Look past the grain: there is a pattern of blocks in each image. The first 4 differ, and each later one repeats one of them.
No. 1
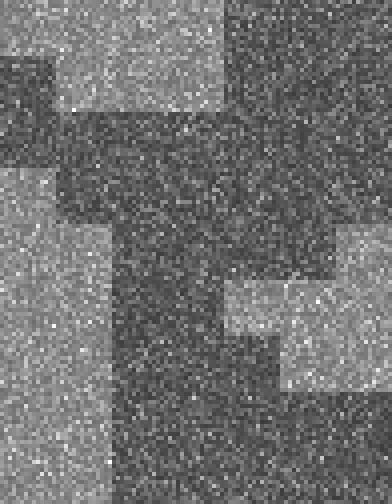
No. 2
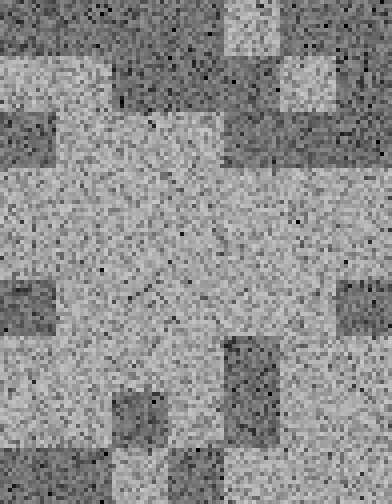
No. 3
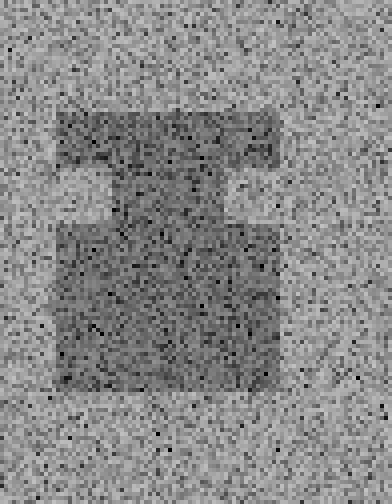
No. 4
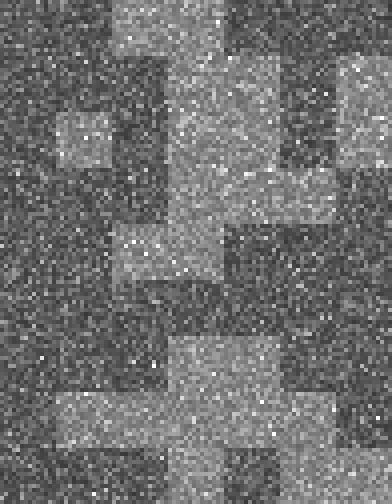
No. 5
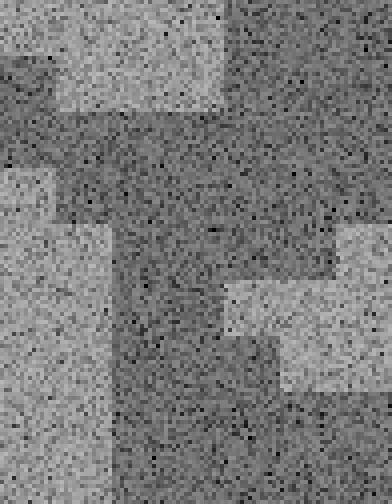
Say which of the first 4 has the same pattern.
1
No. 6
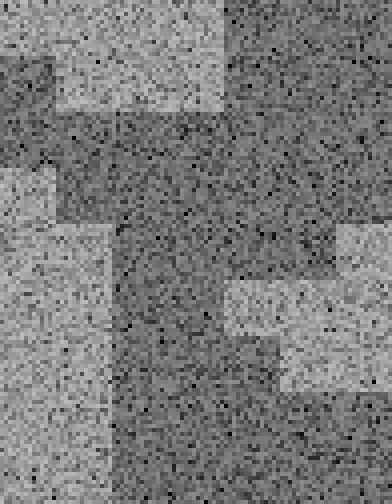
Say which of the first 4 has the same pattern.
1
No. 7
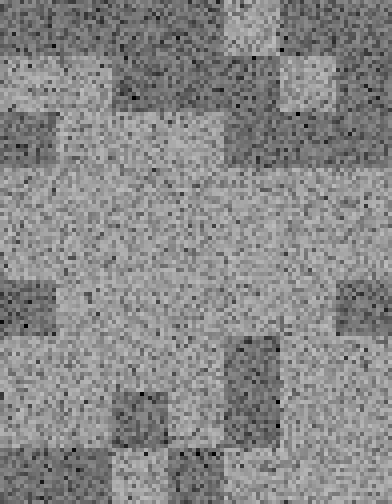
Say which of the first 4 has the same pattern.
2
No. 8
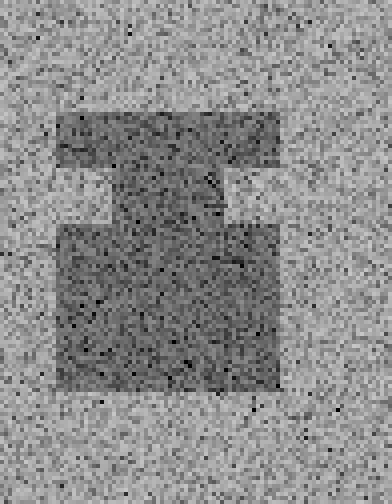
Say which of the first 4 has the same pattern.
3
